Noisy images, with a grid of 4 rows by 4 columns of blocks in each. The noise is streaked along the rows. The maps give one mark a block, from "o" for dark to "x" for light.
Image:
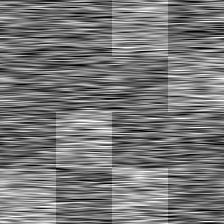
o o x o
o o o x
o x o o
x o x o
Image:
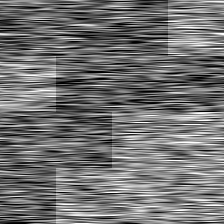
o o o x
x o o o
o o x x
o x x x
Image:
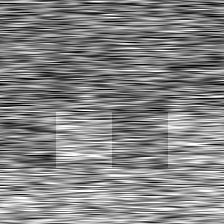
o o o o
o o o o
o x o x
x x x x
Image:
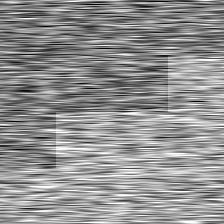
o o o o
o o o x
o x x x
x x x x
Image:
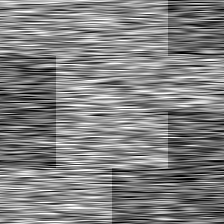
x x x o
o x x x
o x x o
x x o o
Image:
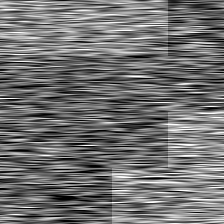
x x x o
o o o o
o o o x
o o x x
